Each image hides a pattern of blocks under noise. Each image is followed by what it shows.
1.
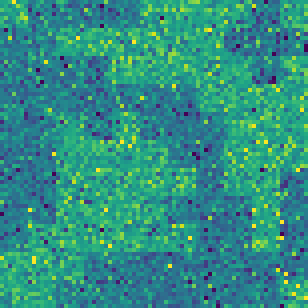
mirrored about the diagonal from the bottom left
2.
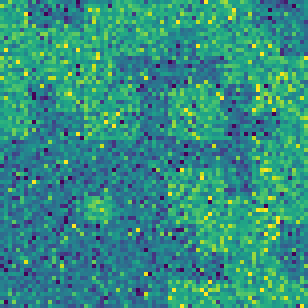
mirrored about the diagonal from the bottom left
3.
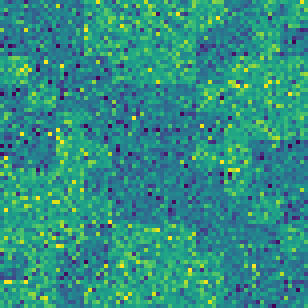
the same after a half turn
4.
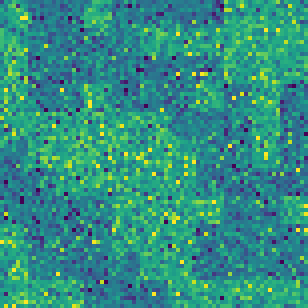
mirrored about the diagonal from the bottom left
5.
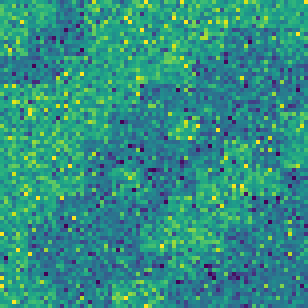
mirrored about the diagonal from the top left
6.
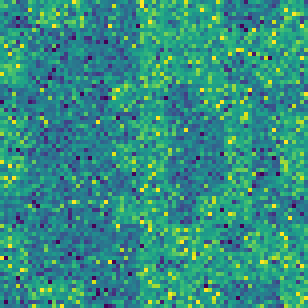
top and bottom mirror each other
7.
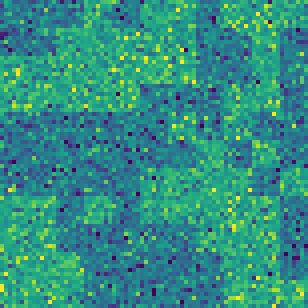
no symmetry
